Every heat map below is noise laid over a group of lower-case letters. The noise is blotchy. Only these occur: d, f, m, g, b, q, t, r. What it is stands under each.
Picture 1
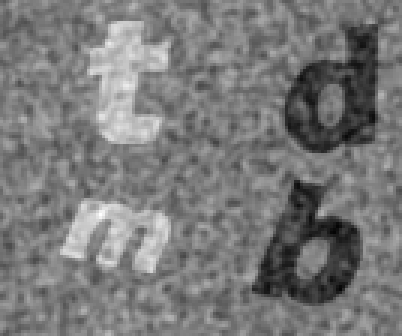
top left: light t; top right: dark d; bottom left: light m; bottom right: dark b
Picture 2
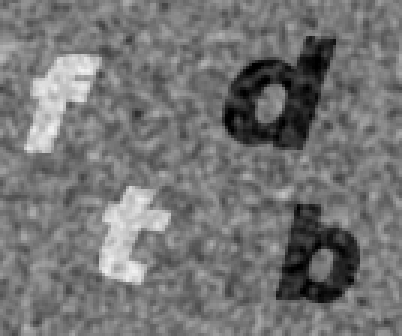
top left: light f; top right: dark d; bottom left: light t; bottom right: dark b
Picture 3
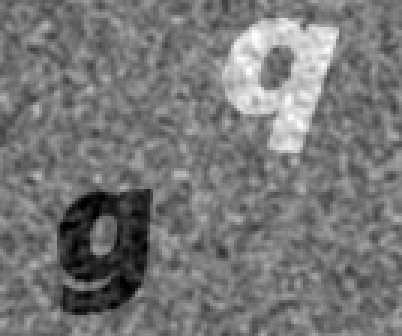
top right: light q; bottom left: dark g
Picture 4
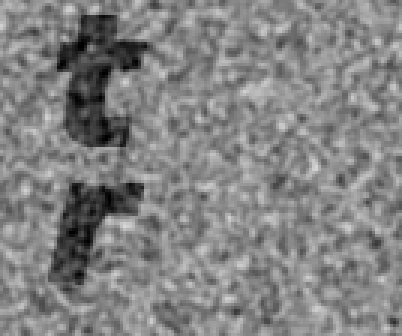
top left: dark t; bottom left: dark r
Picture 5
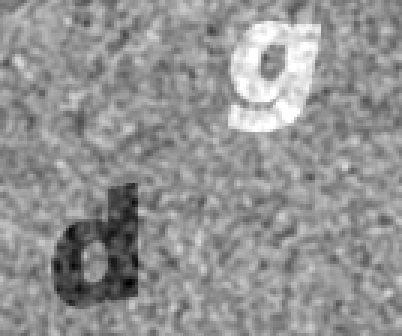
top right: light g; bottom left: dark d
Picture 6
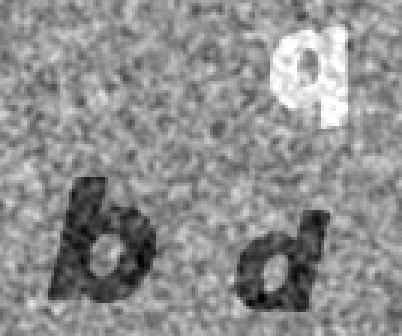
top right: light q; bottom left: dark b; bottom right: dark d
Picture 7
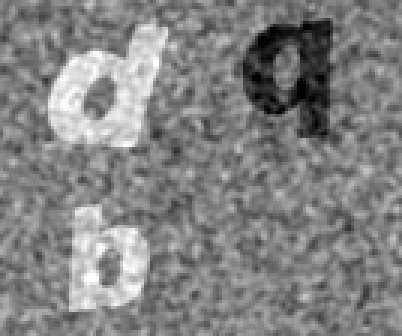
top left: light d; top right: dark q; bottom left: light b
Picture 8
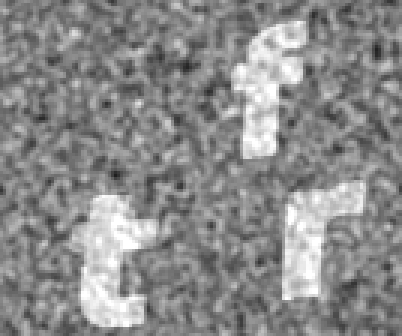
top right: light f; bottom left: light t; bottom right: light r
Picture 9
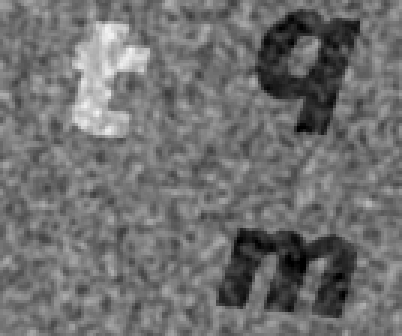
top left: light t; top right: dark q; bottom right: dark m
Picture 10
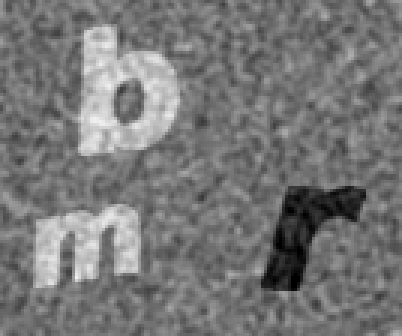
top left: light b; bottom left: light m; bottom right: dark r
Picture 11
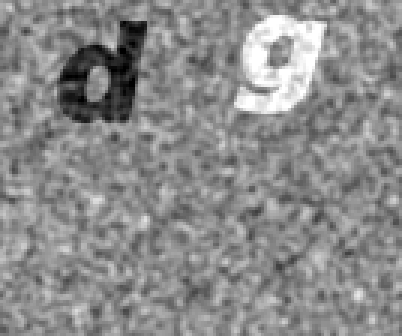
top left: dark d; top right: light g
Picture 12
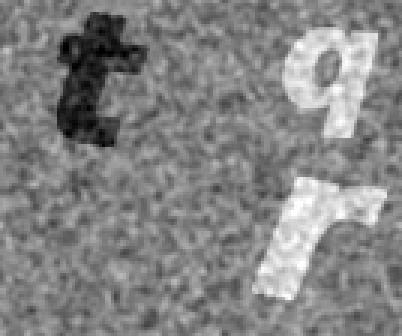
top left: dark t; top right: light q; bottom right: light r
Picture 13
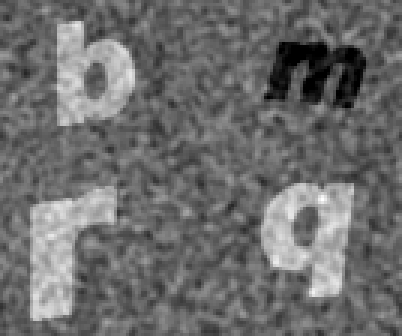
top left: light b; top right: dark m; bottom left: light r; bottom right: light q
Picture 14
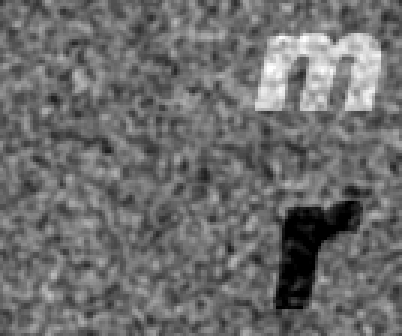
top right: light m; bottom right: dark r
